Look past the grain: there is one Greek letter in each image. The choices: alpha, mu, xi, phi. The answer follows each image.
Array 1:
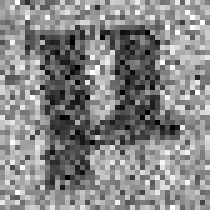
mu
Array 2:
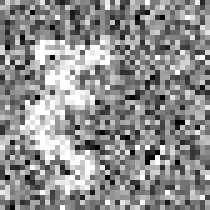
xi
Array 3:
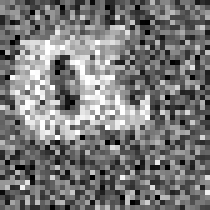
alpha
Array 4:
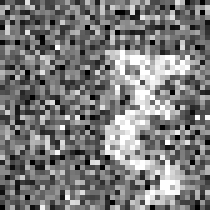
xi
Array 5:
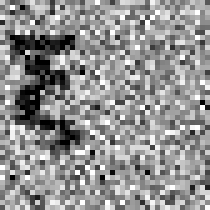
xi
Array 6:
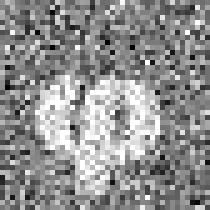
phi
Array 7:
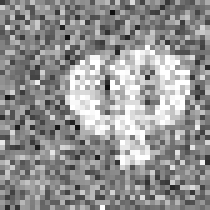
phi
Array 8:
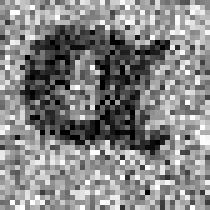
alpha
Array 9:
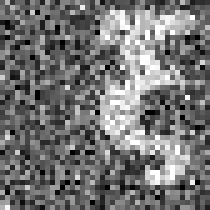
xi
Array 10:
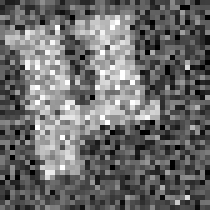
mu
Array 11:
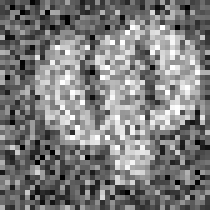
phi
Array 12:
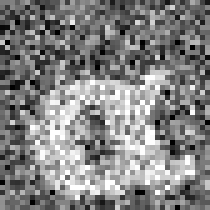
alpha
